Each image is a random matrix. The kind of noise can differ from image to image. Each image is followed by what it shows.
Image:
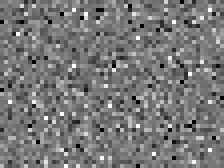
heavy tails
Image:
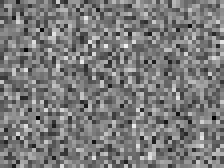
independent entries
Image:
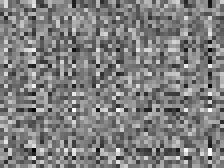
low rank plus noise
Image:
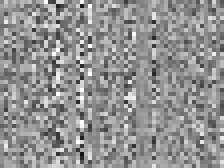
columns of uneven size
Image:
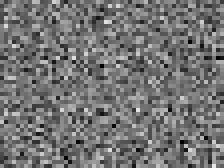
low rank plus noise
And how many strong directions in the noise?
five to eight
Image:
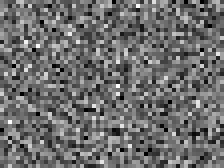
independent entries
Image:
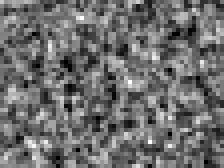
blotchy
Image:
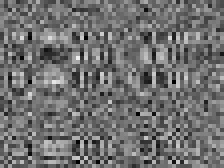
low rank plus noise
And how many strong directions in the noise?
one
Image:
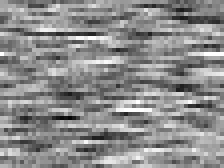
streaked along the rows
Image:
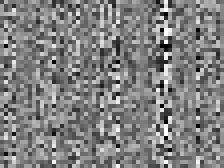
columns of uneven size
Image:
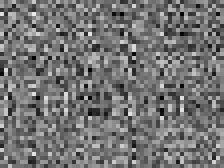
low rank plus noise
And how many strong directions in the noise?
three or four
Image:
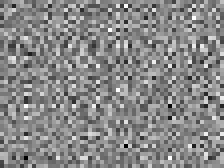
low rank plus noise
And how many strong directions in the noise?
two
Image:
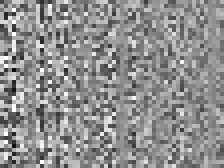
columns of uneven size
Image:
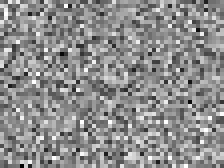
independent entries
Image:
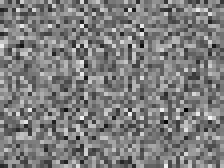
low rank plus noise
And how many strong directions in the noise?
five to eight
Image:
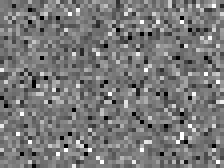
heavy tails
